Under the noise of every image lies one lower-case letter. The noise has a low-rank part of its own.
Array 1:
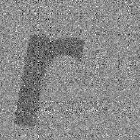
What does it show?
dark r
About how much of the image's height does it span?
two thirds
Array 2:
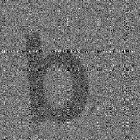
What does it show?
dark b
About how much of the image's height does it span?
two thirds
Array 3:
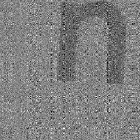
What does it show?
dark n
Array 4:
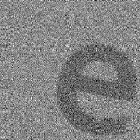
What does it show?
dark e
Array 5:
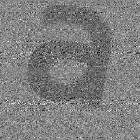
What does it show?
dark a
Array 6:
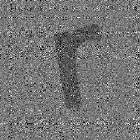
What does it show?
dark r
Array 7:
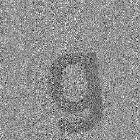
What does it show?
dark g
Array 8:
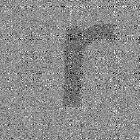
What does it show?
dark r
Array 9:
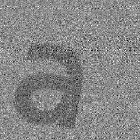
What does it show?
dark a
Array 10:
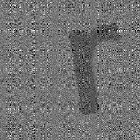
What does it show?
dark r
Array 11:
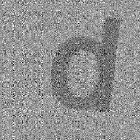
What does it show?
dark d
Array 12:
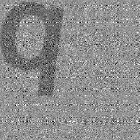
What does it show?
dark q
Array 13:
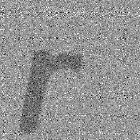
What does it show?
dark r
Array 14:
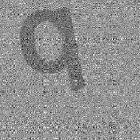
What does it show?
dark q
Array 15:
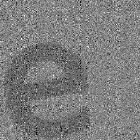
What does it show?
dark e
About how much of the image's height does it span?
two thirds
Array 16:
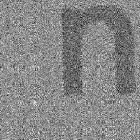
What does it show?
dark n
